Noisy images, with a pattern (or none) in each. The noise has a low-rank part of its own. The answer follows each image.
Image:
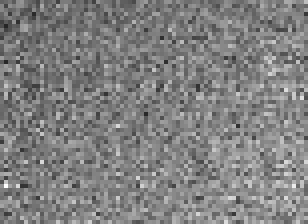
a smooth slope
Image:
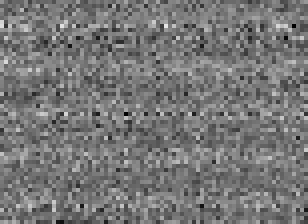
horizontal stripes
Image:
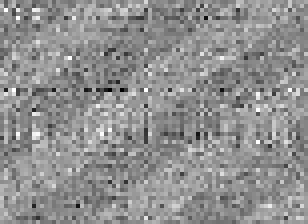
diagonal stripes
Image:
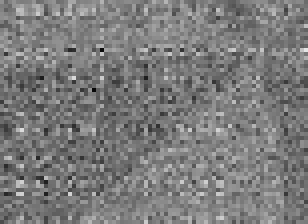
spokes from one point
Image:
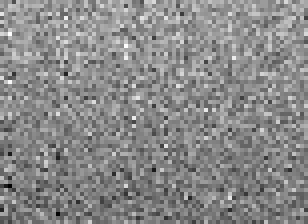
a smooth slope
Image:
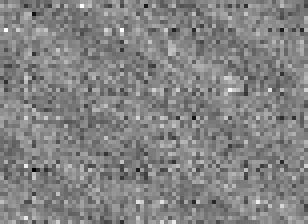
diagonal stripes
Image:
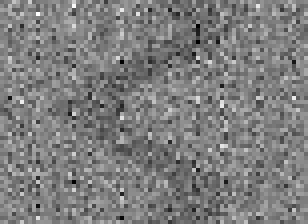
a wavy band
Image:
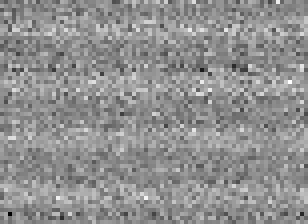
horizontal stripes
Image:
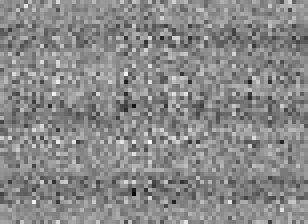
horizontal stripes
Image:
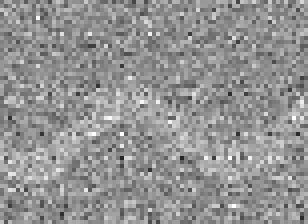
a wavy band
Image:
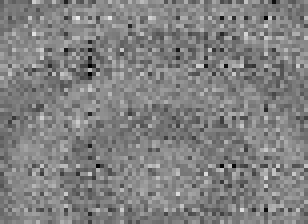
rings round one point
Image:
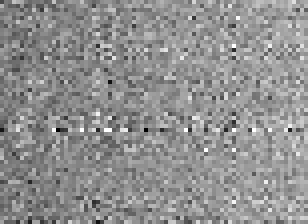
a smooth slope
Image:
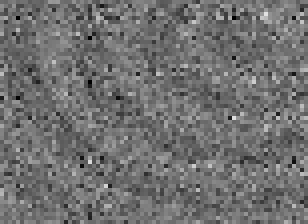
rings round one point
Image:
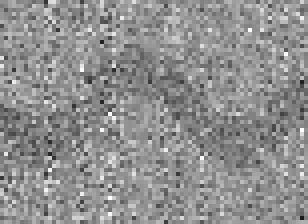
a wavy band
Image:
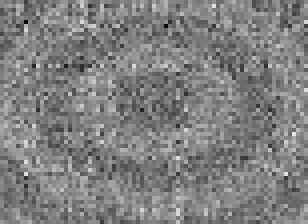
rings round one point
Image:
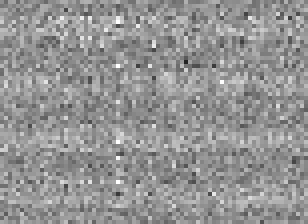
horizontal stripes
